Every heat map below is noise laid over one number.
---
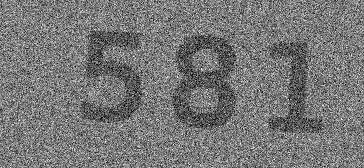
581
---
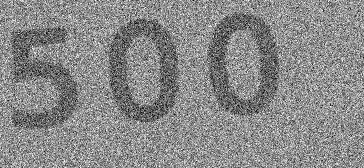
500
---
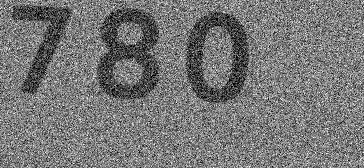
780
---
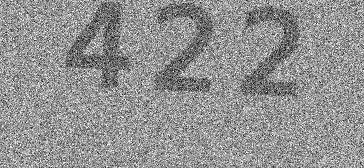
422
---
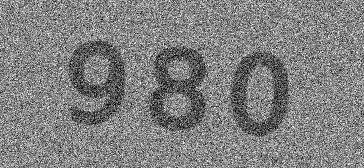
980
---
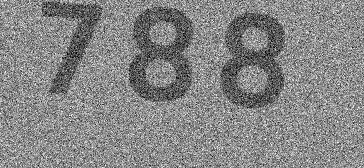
788
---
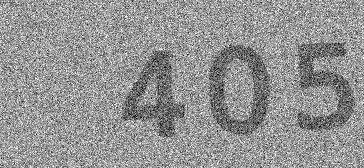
405
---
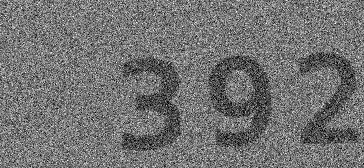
392
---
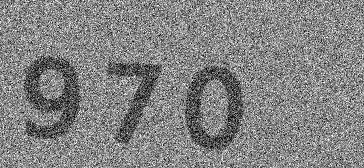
970
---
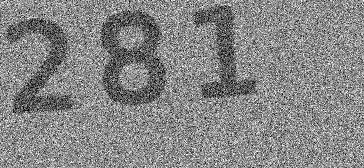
281
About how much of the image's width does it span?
two thirds
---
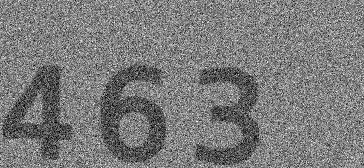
463
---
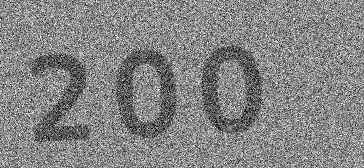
200
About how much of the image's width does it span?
two thirds
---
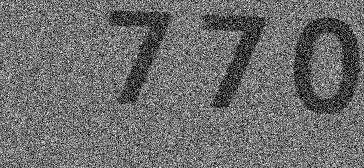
770
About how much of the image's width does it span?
two thirds
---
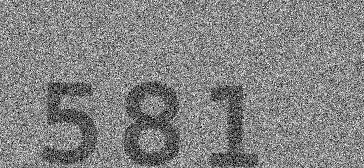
581
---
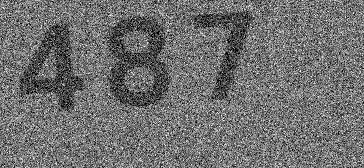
487
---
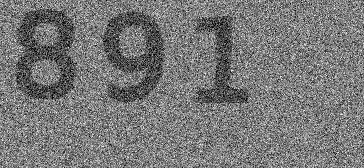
891
